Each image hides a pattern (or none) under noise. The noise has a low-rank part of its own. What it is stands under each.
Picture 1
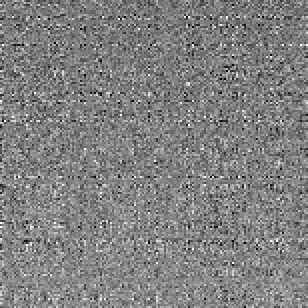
a smooth slope
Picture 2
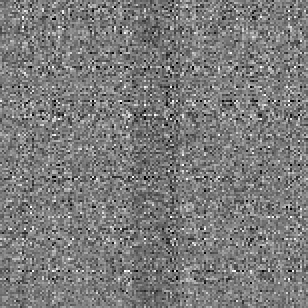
one vertical stripe
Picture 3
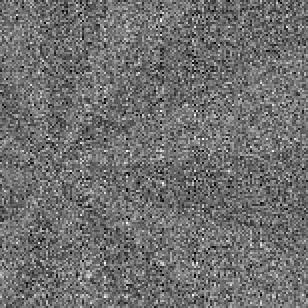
spokes from one point
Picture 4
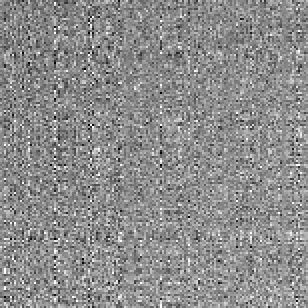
a smooth slope
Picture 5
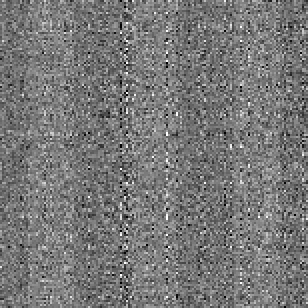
vertical stripes
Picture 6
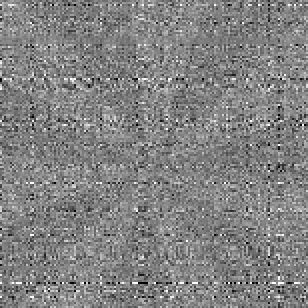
spokes from one point
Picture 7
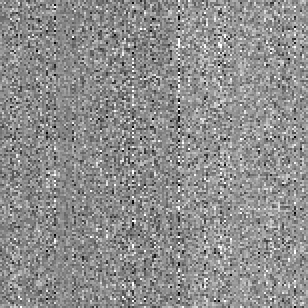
a sharp edge
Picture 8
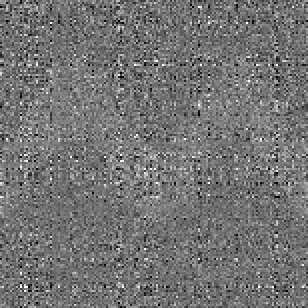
a wavy band
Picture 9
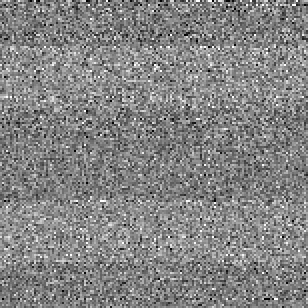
horizontal stripes
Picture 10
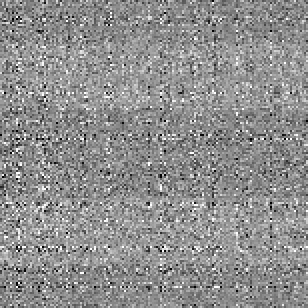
horizontal stripes
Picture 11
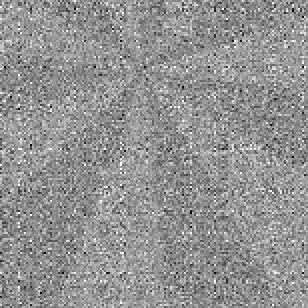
spokes from one point
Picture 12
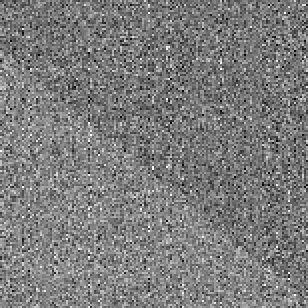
a sharp edge
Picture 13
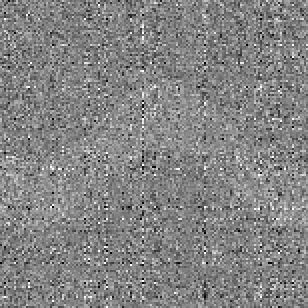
a wavy band
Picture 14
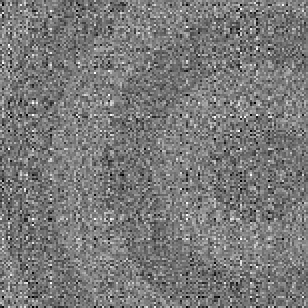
rings round one point
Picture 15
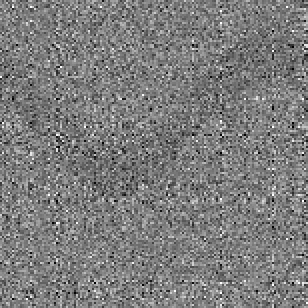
a wavy band
